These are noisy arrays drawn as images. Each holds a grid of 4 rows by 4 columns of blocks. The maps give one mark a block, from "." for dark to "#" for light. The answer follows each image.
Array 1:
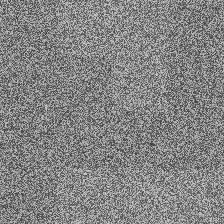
.##.
..#.
....
.###
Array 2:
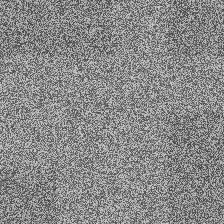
..#.
####
###.
.##.
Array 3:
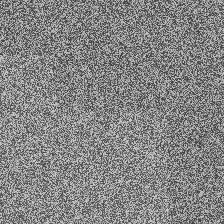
....
#...
###.
###.
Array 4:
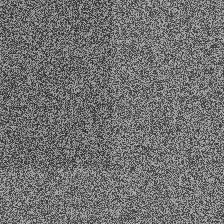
..##
..##
..##
####
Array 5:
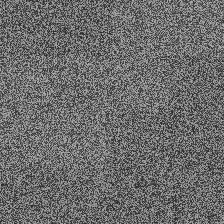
..##
###.
##..
....
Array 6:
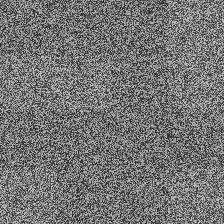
...#
##.#
....
#..#
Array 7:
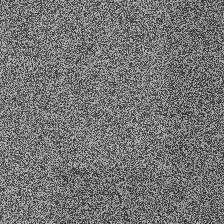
###.
###.
###.
#...
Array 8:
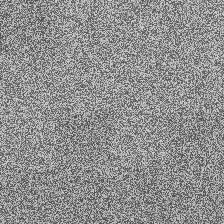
.###
####
#.#.
....
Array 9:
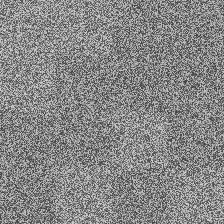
##..
#...
..#.
.#.#
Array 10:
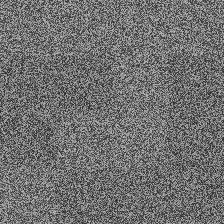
####
..#.
.##.
#...
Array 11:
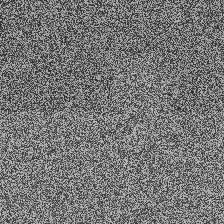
....
..#.
####
####
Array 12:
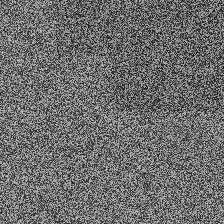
#...
##..
####
####
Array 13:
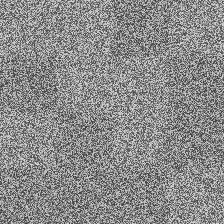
##.#
.##.
#.#.
...#
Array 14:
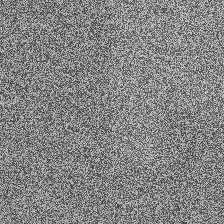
..##
..##
..#.
....
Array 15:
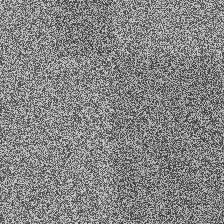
#.##
##..
##..
##..
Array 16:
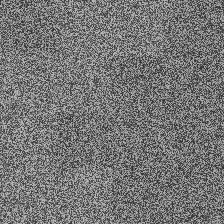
.##.
##..
#...
##..
